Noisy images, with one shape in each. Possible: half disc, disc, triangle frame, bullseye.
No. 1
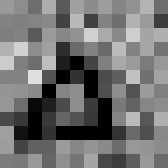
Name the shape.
triangle frame
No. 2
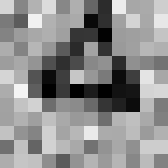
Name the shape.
triangle frame
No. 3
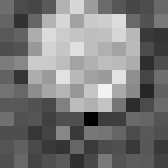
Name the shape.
disc
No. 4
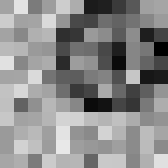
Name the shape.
bullseye
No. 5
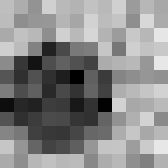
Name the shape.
disc
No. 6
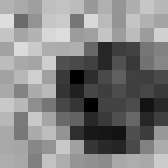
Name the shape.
disc
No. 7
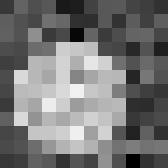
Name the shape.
disc
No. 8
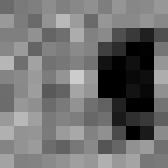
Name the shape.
half disc
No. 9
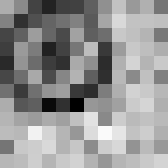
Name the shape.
bullseye
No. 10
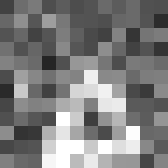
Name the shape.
triangle frame
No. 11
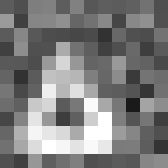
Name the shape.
triangle frame
